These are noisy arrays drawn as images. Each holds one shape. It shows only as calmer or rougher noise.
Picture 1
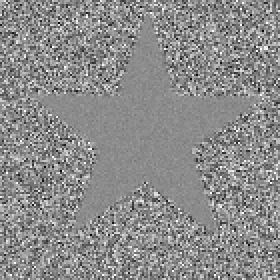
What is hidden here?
calm star
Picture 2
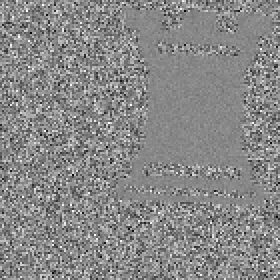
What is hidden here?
calm chess rook
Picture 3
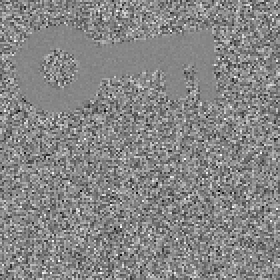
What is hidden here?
calm key
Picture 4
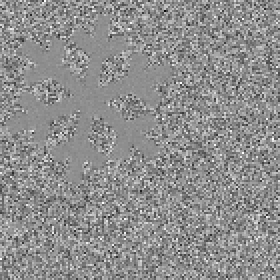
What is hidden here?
calm snowflake
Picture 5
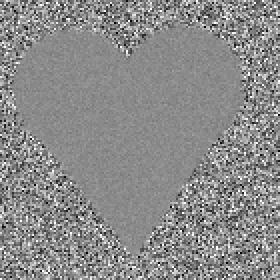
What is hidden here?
calm heart
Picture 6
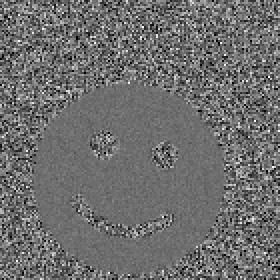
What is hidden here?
calm smiling face
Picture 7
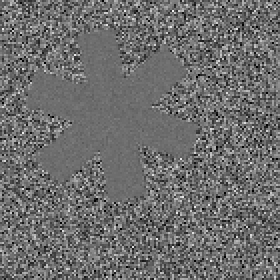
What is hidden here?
calm asterisk
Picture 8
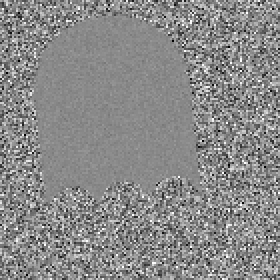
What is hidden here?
calm ghost
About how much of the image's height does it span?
two thirds
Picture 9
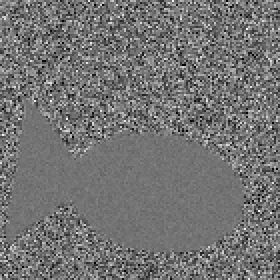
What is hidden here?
calm fish
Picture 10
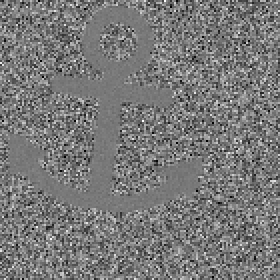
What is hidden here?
calm anchor
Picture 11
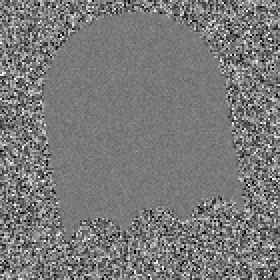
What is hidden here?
calm ghost
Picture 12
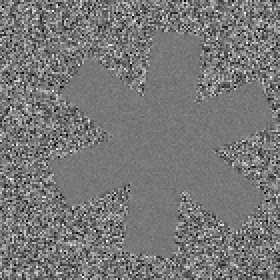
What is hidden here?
calm asterisk
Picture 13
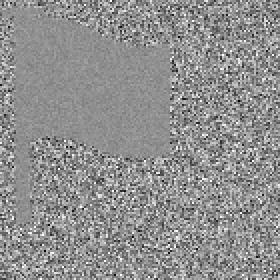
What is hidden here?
calm flag
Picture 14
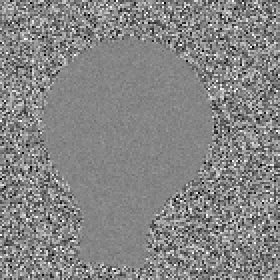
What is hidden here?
calm light bulb
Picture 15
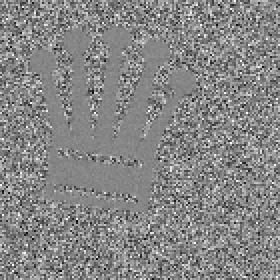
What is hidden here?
calm chess queen
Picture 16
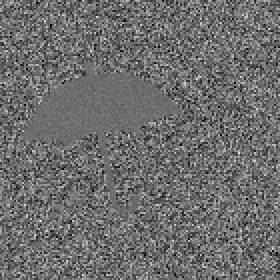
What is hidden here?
calm umbrella
